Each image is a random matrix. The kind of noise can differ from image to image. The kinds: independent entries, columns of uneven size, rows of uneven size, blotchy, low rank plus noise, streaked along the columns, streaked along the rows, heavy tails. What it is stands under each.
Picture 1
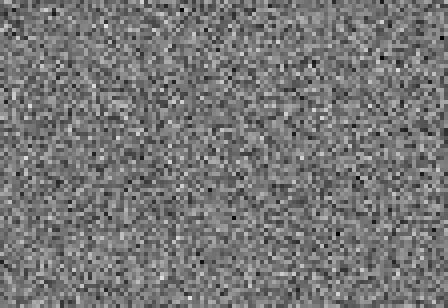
independent entries
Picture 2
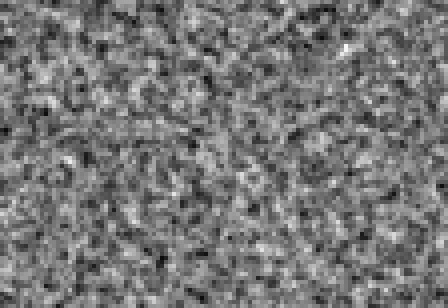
blotchy
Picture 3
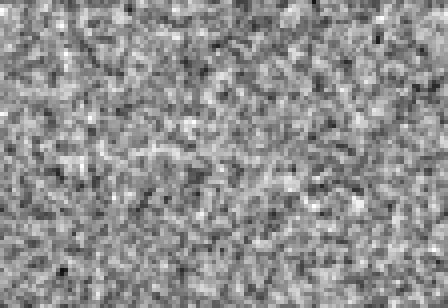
blotchy
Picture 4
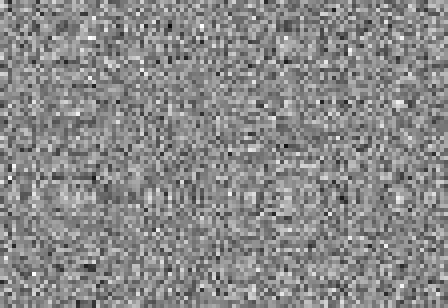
low rank plus noise
